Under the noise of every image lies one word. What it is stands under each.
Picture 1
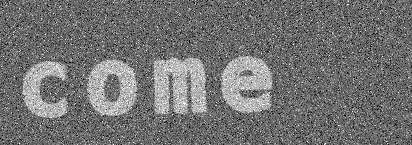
come
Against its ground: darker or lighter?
lighter
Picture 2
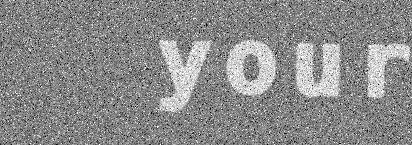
your
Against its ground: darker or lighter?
lighter
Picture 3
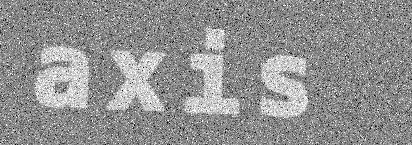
axis
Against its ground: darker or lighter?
lighter
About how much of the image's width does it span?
two thirds
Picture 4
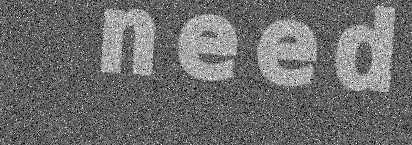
need
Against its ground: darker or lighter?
lighter
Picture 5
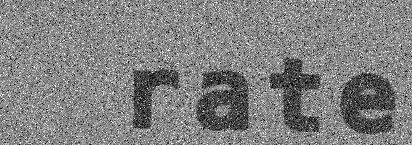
rate
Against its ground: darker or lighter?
darker
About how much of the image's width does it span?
two thirds
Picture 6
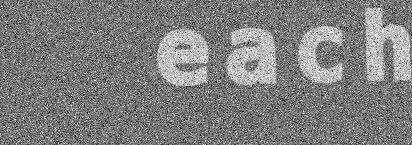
each
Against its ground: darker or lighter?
lighter
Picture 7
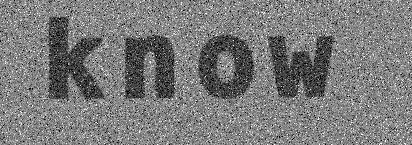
know
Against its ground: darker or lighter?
darker
